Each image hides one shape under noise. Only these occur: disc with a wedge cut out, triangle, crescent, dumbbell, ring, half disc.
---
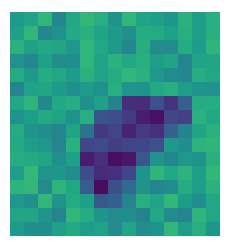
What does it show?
dark half disc
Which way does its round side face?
up and left
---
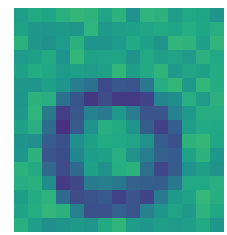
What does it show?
dark ring
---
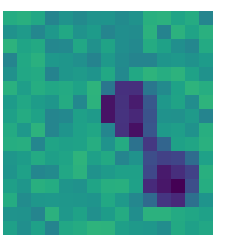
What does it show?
dark dumbbell
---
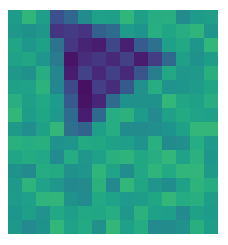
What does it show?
dark triangle
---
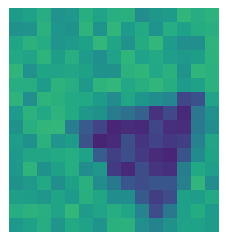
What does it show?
dark triangle
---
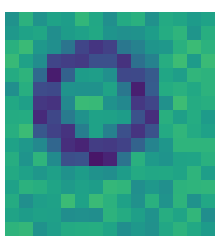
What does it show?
dark ring
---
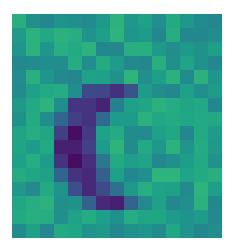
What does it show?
dark crescent
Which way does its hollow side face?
right
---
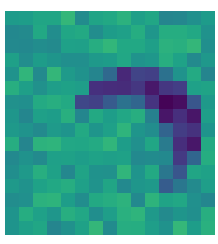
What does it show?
dark crescent
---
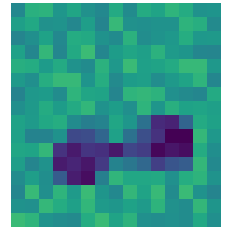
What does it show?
dark dumbbell
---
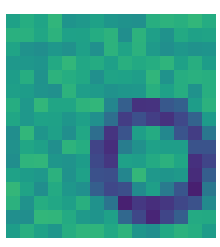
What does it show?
dark ring
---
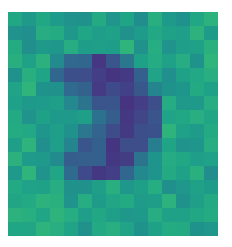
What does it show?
dark disc with a wedge cut out
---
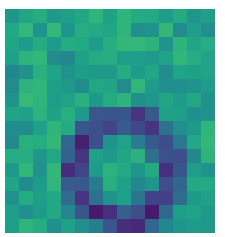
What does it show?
dark ring
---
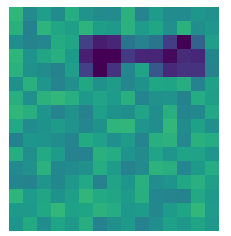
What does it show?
dark dumbbell
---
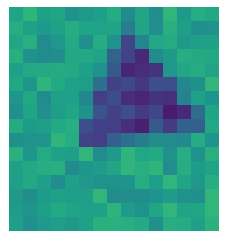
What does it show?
dark triangle
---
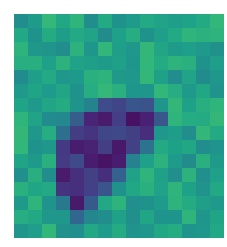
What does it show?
dark half disc
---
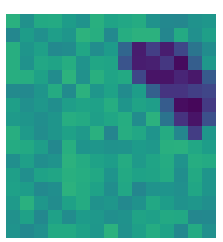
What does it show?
dark half disc
